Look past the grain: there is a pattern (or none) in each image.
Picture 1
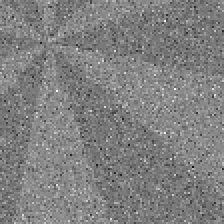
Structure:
spokes from one point
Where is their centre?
top left
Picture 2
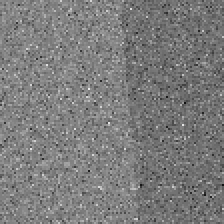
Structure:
a sharp edge
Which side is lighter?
left
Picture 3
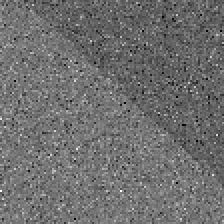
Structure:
a sharp edge
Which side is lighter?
bottom left
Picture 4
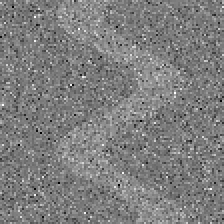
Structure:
a wavy band
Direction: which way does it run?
top to bottom
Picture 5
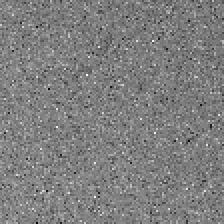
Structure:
a smooth slope
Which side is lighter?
bottom left
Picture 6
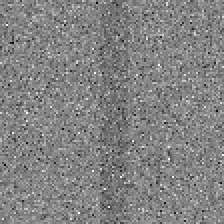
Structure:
one vertical stripe
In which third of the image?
middle
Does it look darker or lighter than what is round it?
darker
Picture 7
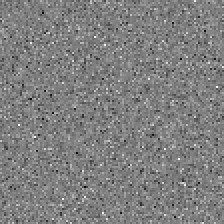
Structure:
only noise
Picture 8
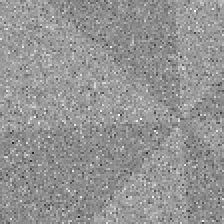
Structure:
spokes from one point
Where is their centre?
middle right
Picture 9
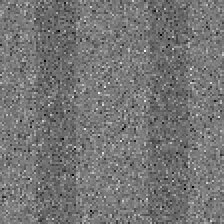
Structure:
vertical stripes
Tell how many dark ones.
2
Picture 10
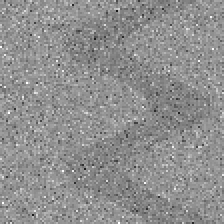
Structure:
a wavy band
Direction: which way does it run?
top to bottom
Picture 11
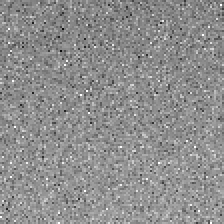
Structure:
a smooth slope
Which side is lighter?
bottom
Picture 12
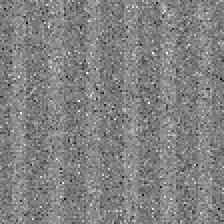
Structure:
vertical stripes
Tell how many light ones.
6
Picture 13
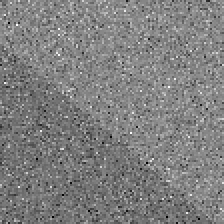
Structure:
a sharp edge
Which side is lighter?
top right
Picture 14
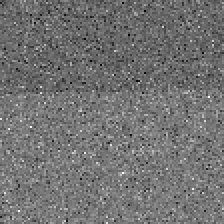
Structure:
a sharp edge
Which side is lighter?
bottom
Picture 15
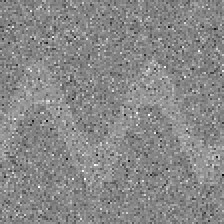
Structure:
a wavy band
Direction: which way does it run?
left to right
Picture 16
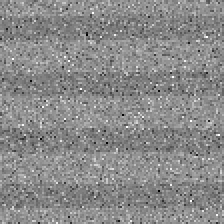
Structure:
horizontal stripes
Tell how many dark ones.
4
